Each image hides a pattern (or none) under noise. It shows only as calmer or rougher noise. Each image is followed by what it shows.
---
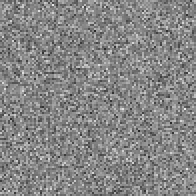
only noise
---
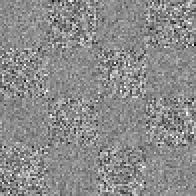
a checkerboard
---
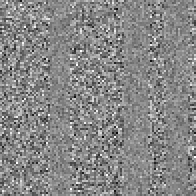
bands of columns
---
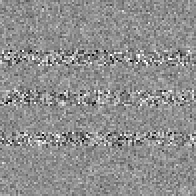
bands of rows
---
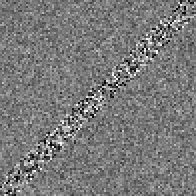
a diagonal band
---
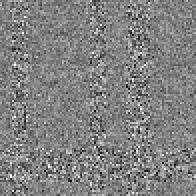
bands of rows crossing bands of columns
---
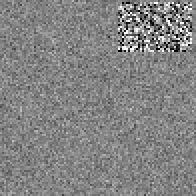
one block
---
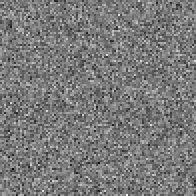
only noise
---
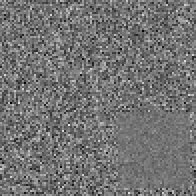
one block
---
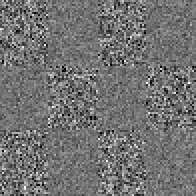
a checkerboard
